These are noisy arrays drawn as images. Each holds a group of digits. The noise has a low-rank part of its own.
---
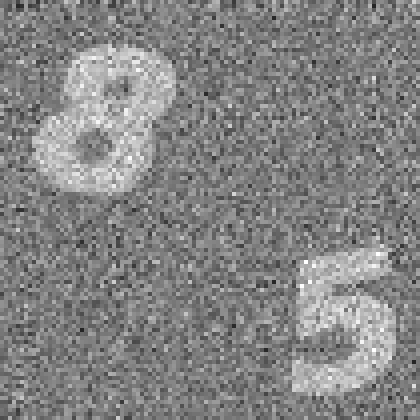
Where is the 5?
bottom right
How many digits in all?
2
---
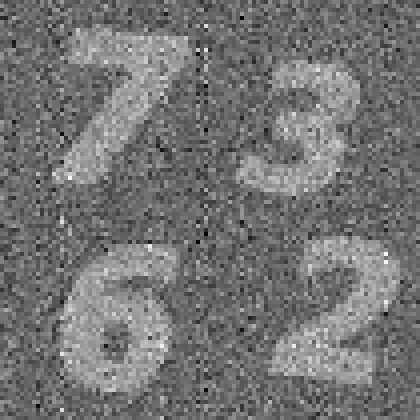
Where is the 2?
bottom right
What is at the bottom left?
6
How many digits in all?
4
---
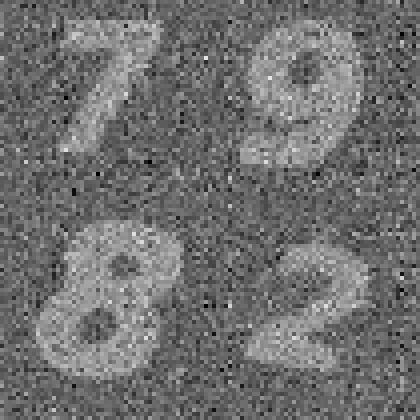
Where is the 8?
bottom left
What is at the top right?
9
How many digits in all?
4
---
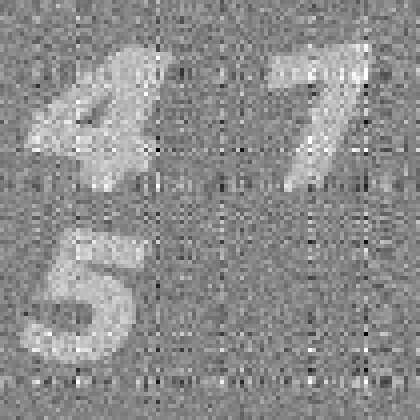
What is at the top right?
7
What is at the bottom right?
nothing
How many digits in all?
3
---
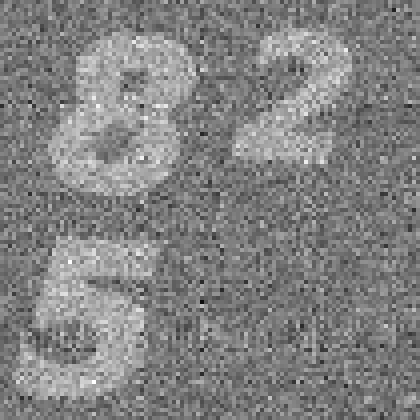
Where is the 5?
bottom left
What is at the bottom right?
nothing
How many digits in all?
3
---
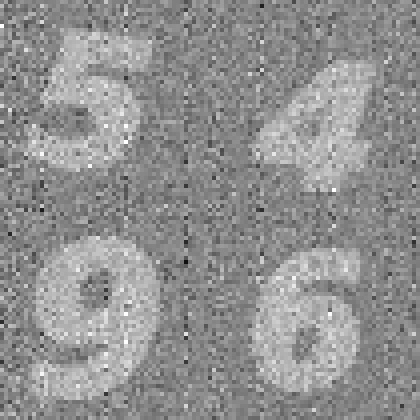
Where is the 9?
bottom left
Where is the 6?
bottom right
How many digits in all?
4
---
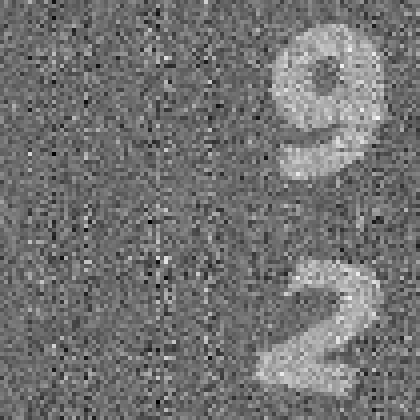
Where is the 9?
top right
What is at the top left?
nothing
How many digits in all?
2
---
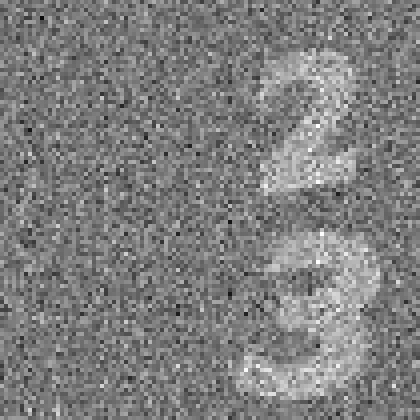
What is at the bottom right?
3
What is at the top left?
nothing
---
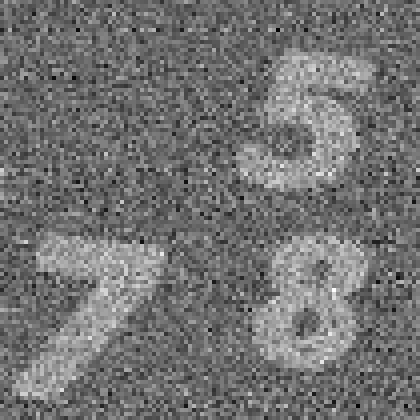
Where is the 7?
bottom left
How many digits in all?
3
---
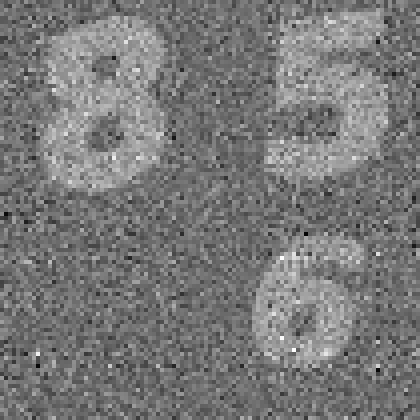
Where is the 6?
bottom right
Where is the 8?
top left
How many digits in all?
3
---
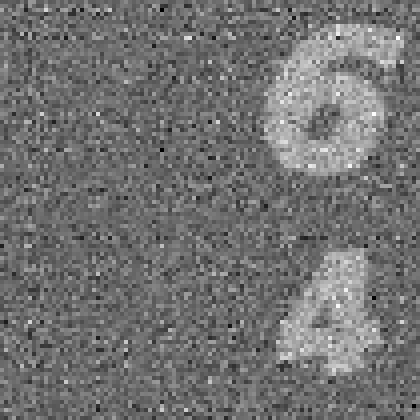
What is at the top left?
nothing
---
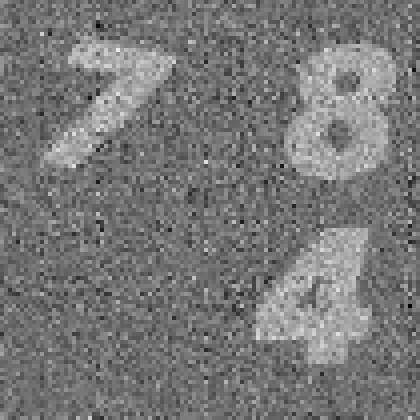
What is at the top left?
7
